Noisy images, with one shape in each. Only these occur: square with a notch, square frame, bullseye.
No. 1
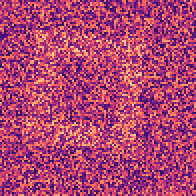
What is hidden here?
light square frame
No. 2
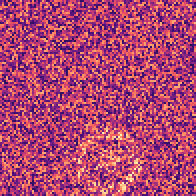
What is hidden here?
light bullseye, bottom middle
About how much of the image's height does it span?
a third
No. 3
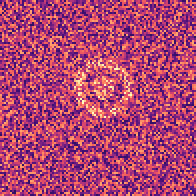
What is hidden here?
light bullseye, centre
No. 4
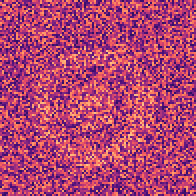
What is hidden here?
light bullseye
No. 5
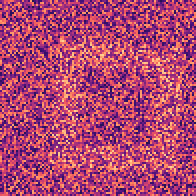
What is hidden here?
light square frame
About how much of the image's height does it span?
two thirds
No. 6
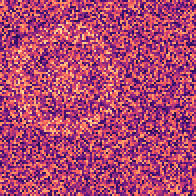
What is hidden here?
light bullseye
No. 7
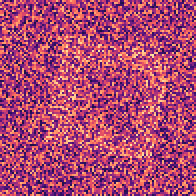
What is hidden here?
light square frame
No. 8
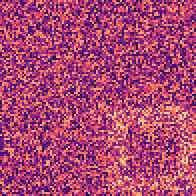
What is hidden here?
light square frame, bottom right
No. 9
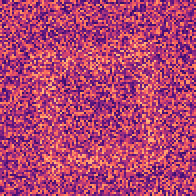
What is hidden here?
light square frame
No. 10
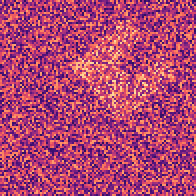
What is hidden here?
light square with a notch
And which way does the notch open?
up and right
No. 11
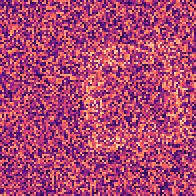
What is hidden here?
light square frame
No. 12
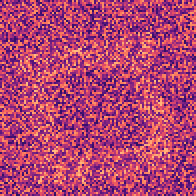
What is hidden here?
light square frame
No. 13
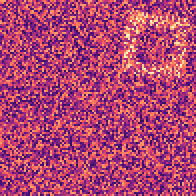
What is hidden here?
light square frame, top right
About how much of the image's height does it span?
a third
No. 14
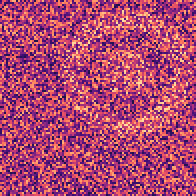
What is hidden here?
light bullseye
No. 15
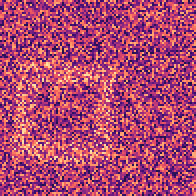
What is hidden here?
light square frame
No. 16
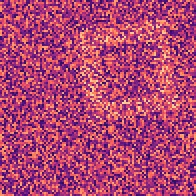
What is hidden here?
light square frame
